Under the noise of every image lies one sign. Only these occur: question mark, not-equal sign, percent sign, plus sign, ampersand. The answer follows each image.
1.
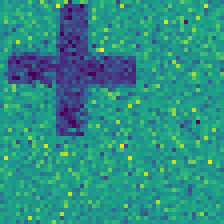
plus sign
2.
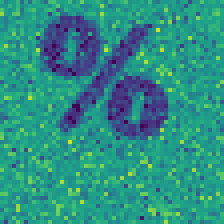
percent sign
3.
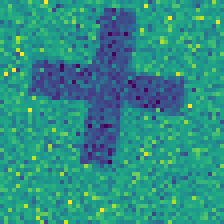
plus sign
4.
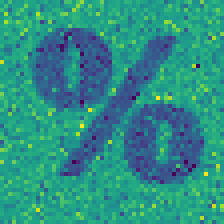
percent sign
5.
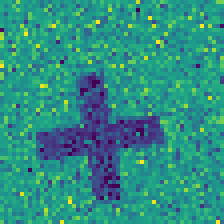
plus sign
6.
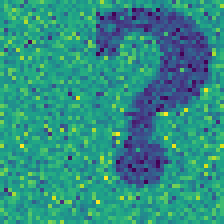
question mark
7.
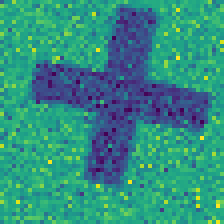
plus sign
